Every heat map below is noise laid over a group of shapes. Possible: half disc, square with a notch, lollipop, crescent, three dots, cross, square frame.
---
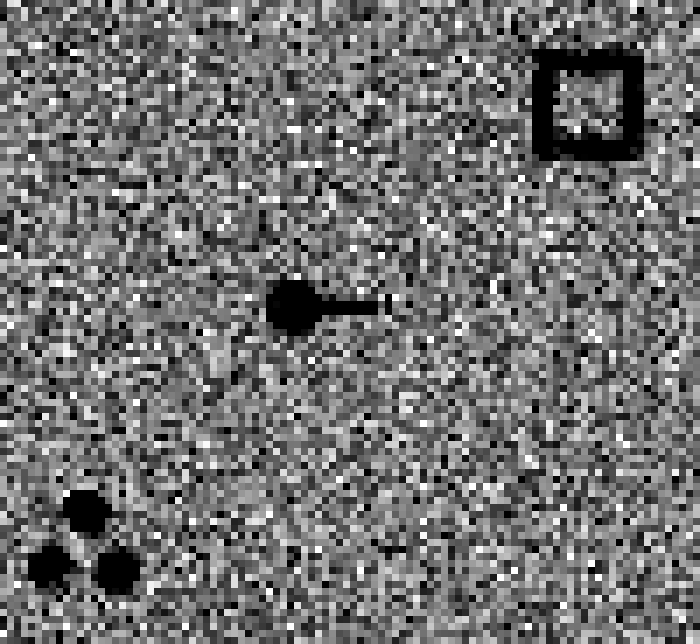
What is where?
top right: square frame; centre: lollipop; bottom left: three dots
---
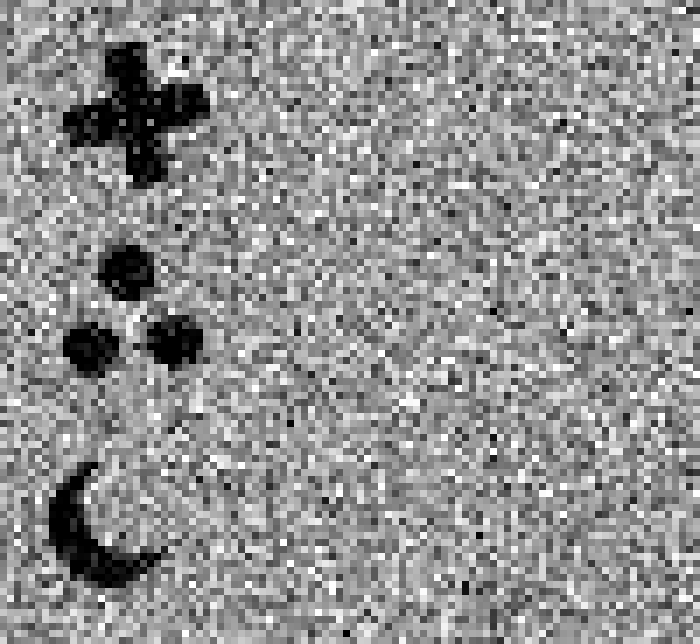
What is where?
top left: cross; middle left: three dots; bottom left: crescent
